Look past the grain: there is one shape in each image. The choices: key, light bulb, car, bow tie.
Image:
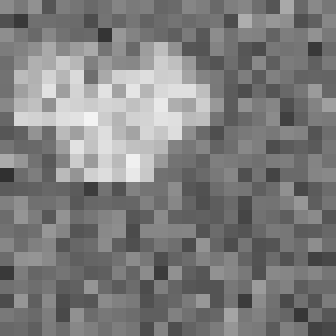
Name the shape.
car
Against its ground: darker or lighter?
lighter
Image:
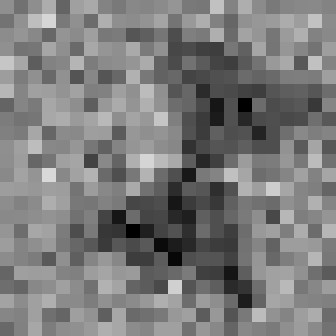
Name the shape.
bow tie
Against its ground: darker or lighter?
darker
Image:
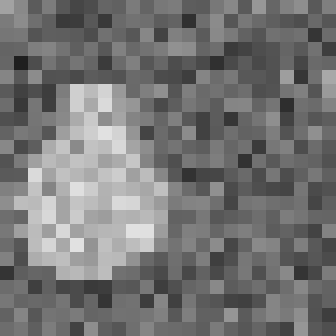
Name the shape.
light bulb
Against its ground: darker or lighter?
lighter
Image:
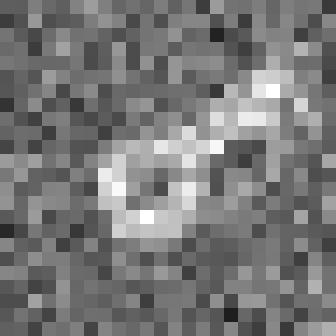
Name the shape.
key
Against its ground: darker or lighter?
lighter
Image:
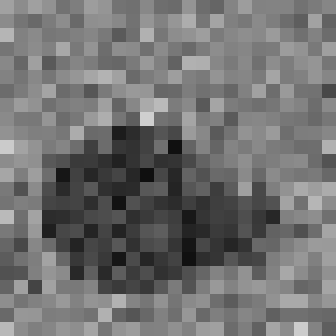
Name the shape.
light bulb
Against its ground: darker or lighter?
darker
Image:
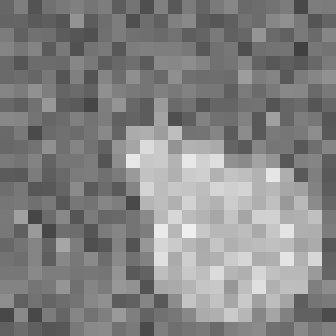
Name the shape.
light bulb
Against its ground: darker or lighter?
lighter
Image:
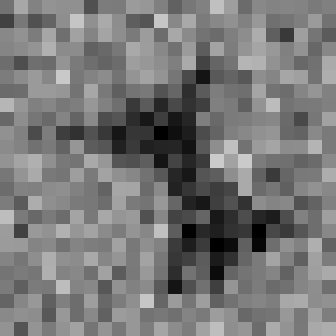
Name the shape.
bow tie
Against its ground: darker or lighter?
darker
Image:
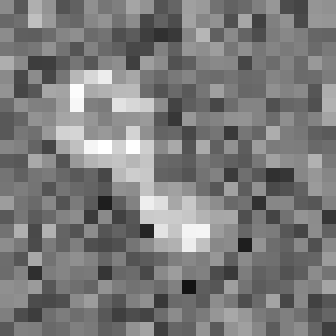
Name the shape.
key
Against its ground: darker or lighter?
lighter
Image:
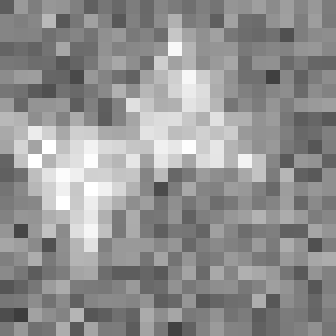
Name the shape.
bow tie
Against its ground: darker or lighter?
lighter
